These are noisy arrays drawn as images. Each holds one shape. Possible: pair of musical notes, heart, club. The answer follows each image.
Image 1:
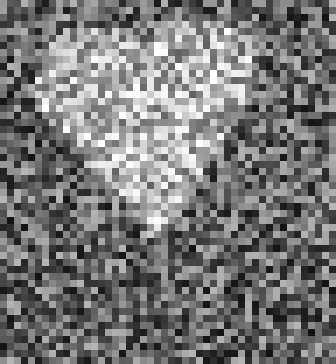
heart
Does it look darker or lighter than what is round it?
lighter
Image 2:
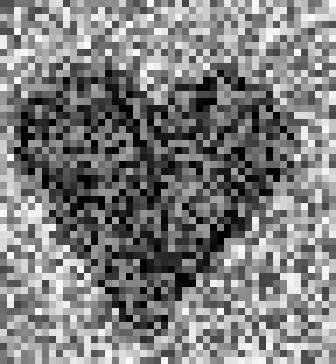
heart
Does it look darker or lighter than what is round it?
darker
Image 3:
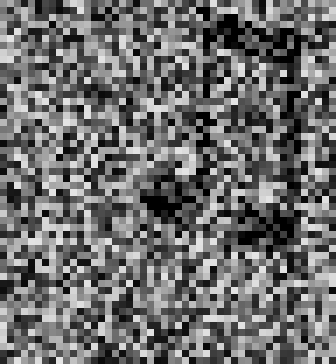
pair of musical notes
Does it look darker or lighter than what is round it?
darker
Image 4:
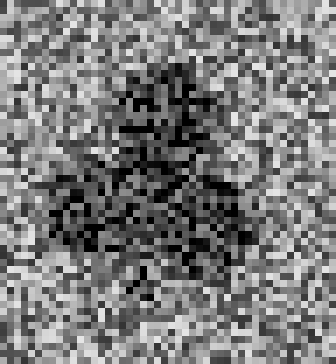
club
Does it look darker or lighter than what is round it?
darker
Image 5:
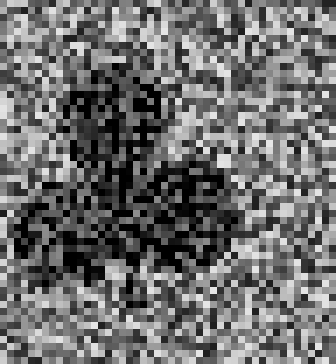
club
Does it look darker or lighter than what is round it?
darker
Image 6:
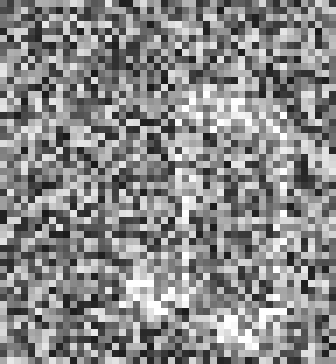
pair of musical notes
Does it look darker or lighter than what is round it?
lighter
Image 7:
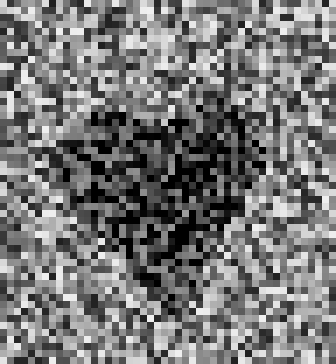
heart
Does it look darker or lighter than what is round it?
darker
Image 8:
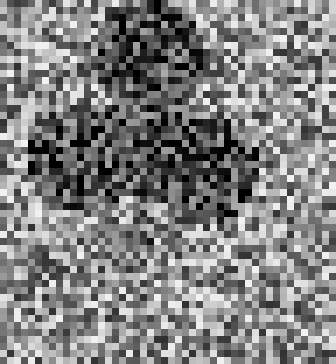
club
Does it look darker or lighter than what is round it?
darker
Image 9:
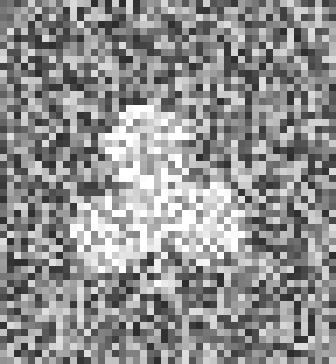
club
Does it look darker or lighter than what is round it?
lighter
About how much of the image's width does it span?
half
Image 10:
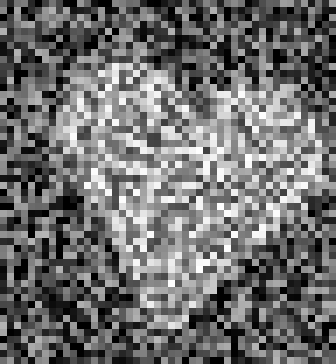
heart
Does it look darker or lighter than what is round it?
lighter
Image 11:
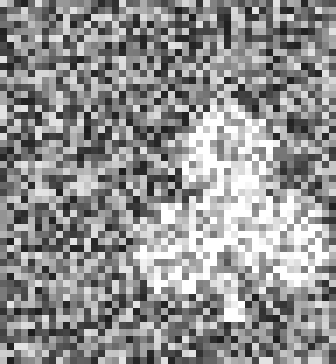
club
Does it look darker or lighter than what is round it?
lighter
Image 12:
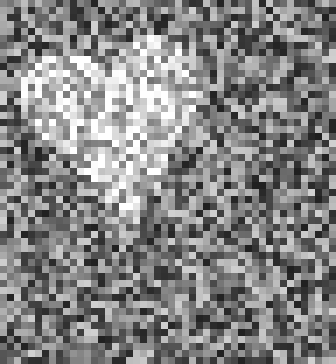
heart
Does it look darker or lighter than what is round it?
lighter
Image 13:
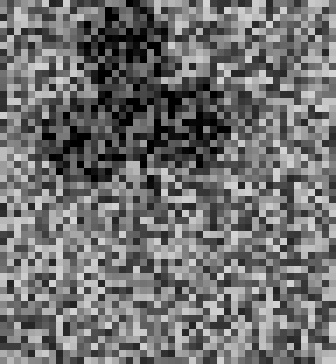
club
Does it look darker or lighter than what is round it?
darker
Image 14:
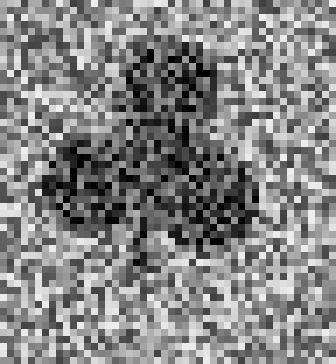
club
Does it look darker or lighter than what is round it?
darker
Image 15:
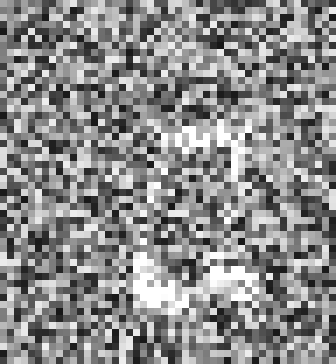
pair of musical notes
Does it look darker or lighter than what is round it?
lighter
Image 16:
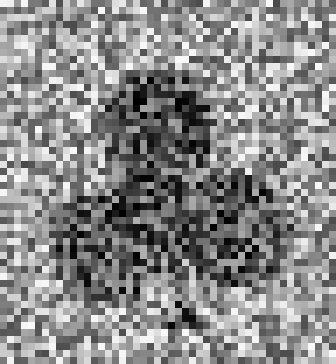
club
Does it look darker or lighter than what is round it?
darker
